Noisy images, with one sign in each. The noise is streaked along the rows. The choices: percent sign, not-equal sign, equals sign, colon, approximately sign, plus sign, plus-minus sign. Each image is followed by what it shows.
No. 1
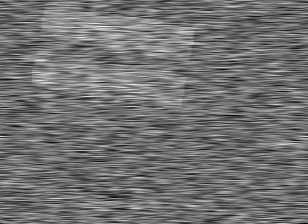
equals sign
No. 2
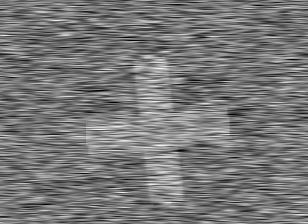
plus sign
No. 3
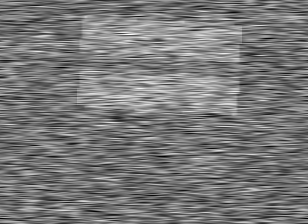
equals sign
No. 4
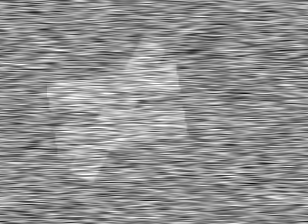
not-equal sign
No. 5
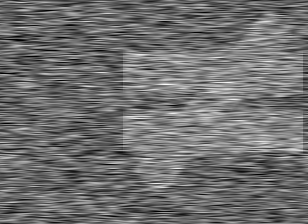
not-equal sign
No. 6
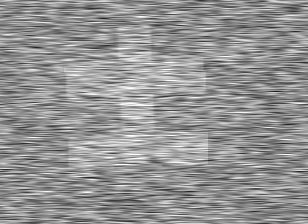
plus-minus sign
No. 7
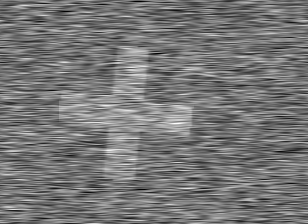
plus sign
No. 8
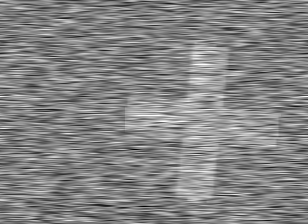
plus sign
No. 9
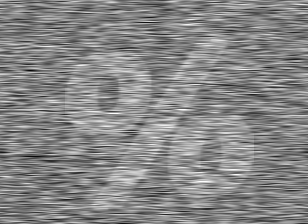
percent sign
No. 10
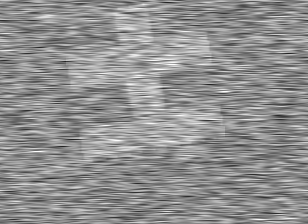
plus-minus sign
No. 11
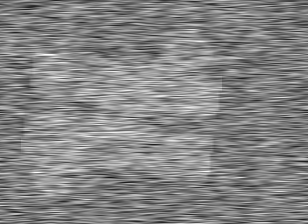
not-equal sign
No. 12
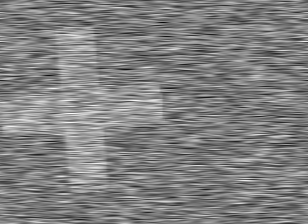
plus sign
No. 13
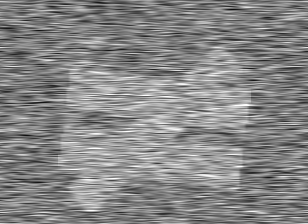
not-equal sign
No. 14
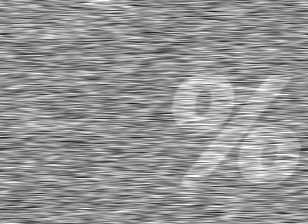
percent sign
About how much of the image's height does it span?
half
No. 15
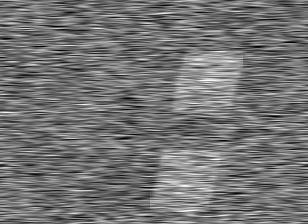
colon
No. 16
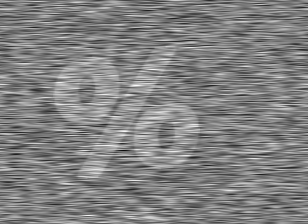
percent sign
